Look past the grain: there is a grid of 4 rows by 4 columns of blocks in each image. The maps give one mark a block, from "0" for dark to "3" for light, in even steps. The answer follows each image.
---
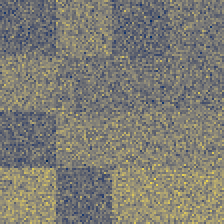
0201
2111
0222
3033
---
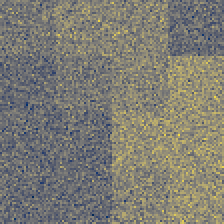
1220
0123
0033
0023
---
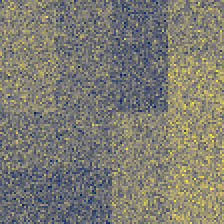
2102
2103
1123
0023
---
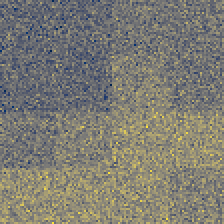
0011
0021
1233
3332
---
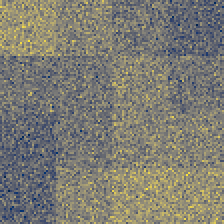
3210
1121
0122
0233
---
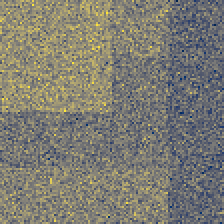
3320
3310
1110
2220
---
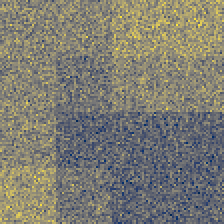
2233
2122
2000
3100
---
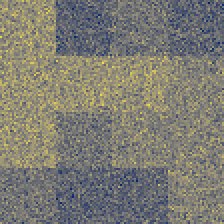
3010
3332
3122
1002
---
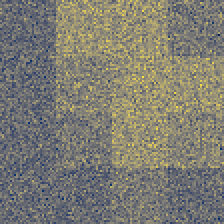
0331
0233
0132
0010
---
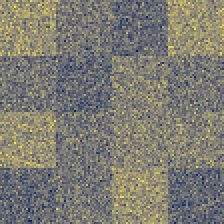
3103
1021
3122
0130
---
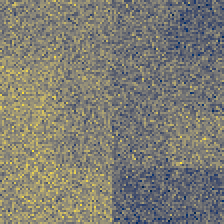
2210
3211
3212
3300
